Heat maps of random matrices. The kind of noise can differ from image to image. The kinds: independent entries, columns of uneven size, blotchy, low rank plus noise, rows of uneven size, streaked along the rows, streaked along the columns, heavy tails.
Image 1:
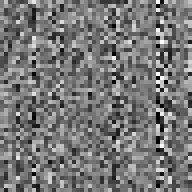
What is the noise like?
columns of uneven size
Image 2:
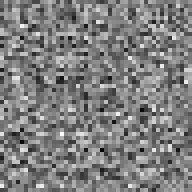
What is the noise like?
low rank plus noise
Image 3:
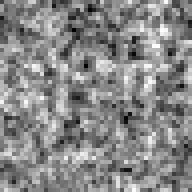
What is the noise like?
blotchy
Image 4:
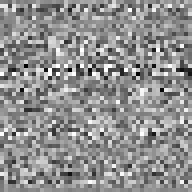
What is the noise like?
rows of uneven size
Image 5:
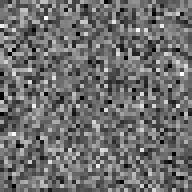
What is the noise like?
independent entries
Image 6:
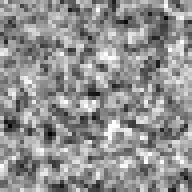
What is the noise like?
blotchy
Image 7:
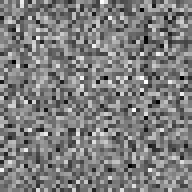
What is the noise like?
low rank plus noise
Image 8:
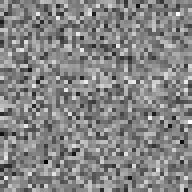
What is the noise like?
independent entries
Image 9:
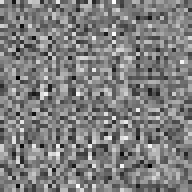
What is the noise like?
low rank plus noise
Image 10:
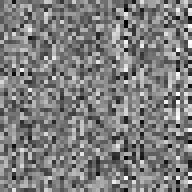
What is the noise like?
columns of uneven size
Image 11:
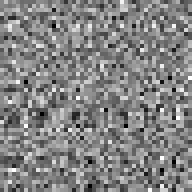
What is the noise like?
low rank plus noise
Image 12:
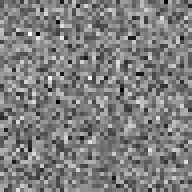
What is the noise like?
independent entries
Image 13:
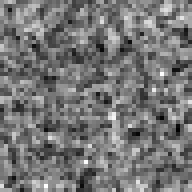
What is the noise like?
blotchy
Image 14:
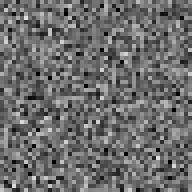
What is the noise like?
independent entries
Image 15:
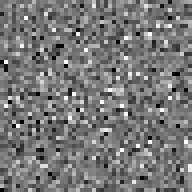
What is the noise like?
heavy tails
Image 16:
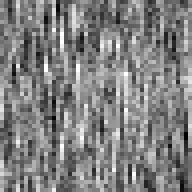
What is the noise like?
streaked along the columns
